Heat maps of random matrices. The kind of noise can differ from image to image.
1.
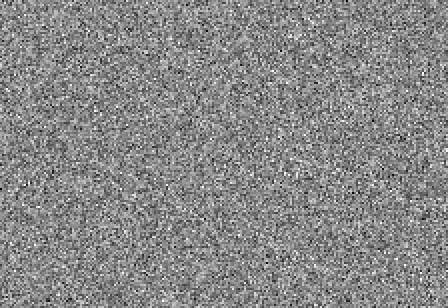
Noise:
independent entries
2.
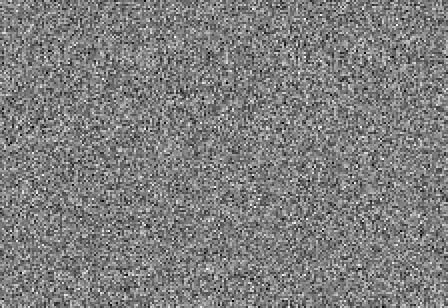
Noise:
low rank plus noise
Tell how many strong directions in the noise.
two
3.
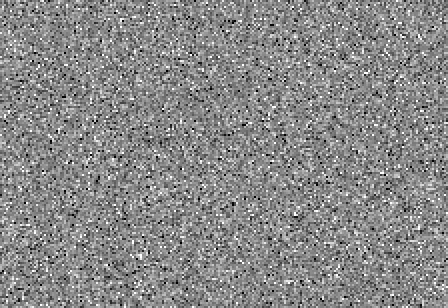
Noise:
heavy tails
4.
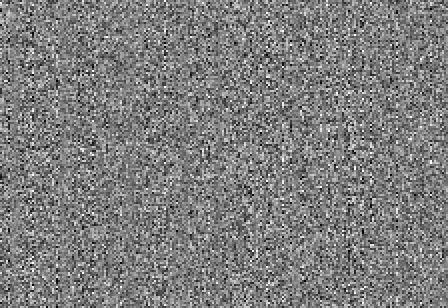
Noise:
columns of uneven size
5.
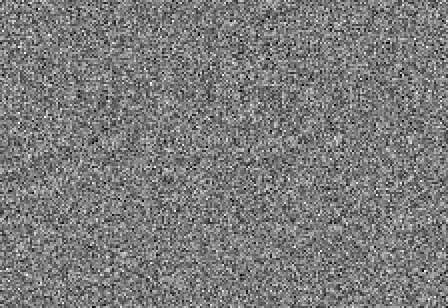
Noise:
low rank plus noise
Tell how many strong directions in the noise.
two
